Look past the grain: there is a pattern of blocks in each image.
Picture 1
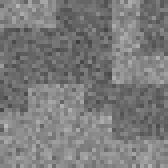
no symmetry
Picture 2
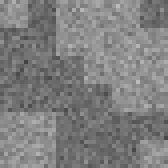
mirrored about the diagonal from the bottom left
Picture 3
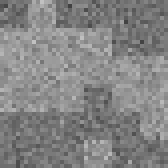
no symmetry
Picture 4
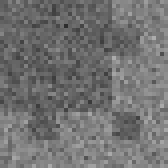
mirrored about the diagonal from the top left
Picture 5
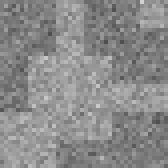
mirrored about the diagonal from the bottom left
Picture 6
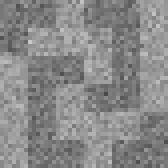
the same after a half turn
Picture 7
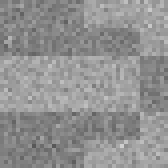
top and bottom mirror each other
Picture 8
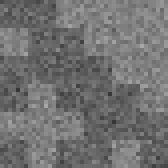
mirrored about the diagonal from the bottom left
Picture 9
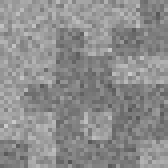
no symmetry
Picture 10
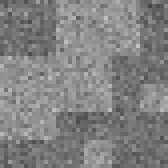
mirrored about the diagonal from the top left
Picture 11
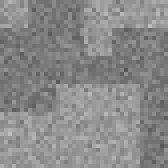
no symmetry
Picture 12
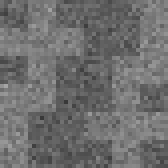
the same after a half turn
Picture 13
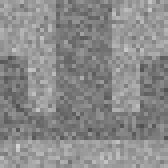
left and right mirror each other
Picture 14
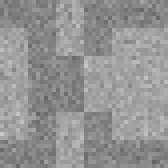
top and bottom mirror each other
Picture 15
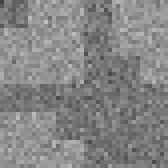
mirrored about the diagonal from the top left
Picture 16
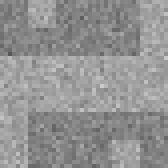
the same after a half turn
